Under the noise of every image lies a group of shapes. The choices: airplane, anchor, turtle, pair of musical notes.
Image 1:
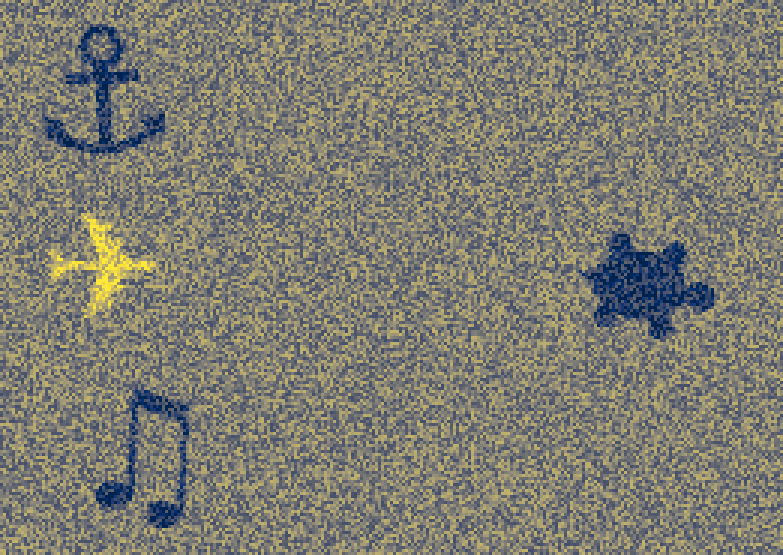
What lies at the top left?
anchor
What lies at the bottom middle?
nothing
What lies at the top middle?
nothing
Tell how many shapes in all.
4
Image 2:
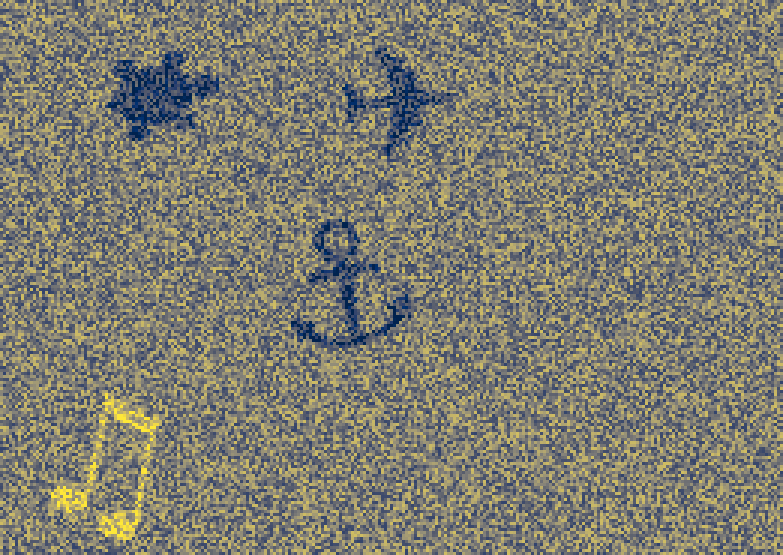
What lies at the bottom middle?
nothing
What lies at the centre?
anchor
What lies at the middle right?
nothing
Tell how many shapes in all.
4
